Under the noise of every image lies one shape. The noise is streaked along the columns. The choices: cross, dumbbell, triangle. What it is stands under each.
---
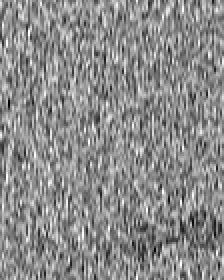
dumbbell
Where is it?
bottom right
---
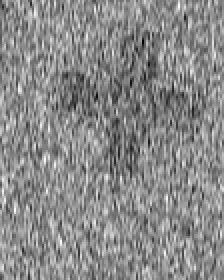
cross
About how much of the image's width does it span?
two thirds
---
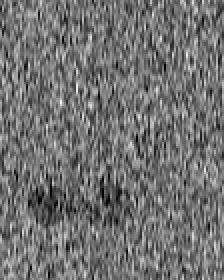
dumbbell
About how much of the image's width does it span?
half
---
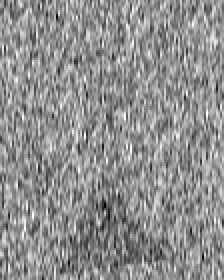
triangle
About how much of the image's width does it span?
half
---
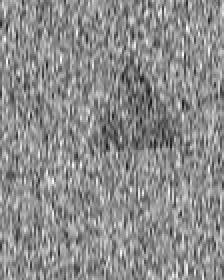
triangle
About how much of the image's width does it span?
half
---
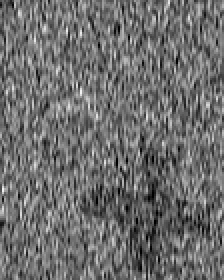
cross
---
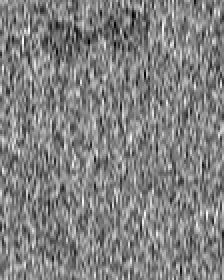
dumbbell
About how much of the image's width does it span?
half
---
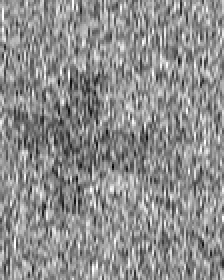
cross
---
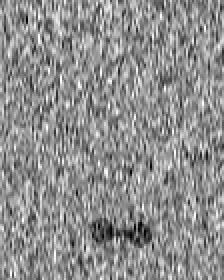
dumbbell
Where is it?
bottom middle
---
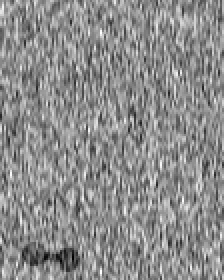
dumbbell
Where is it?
bottom left
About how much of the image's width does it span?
a quarter
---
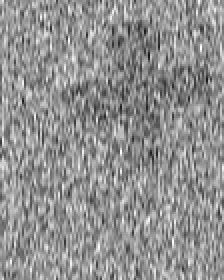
cross
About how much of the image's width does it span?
two thirds
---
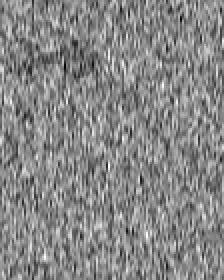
dumbbell
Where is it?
top left
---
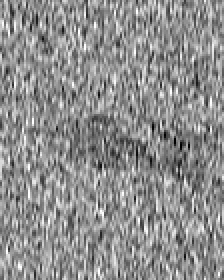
dumbbell
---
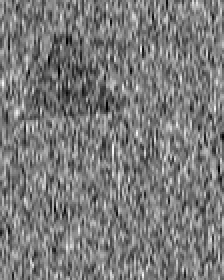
triangle
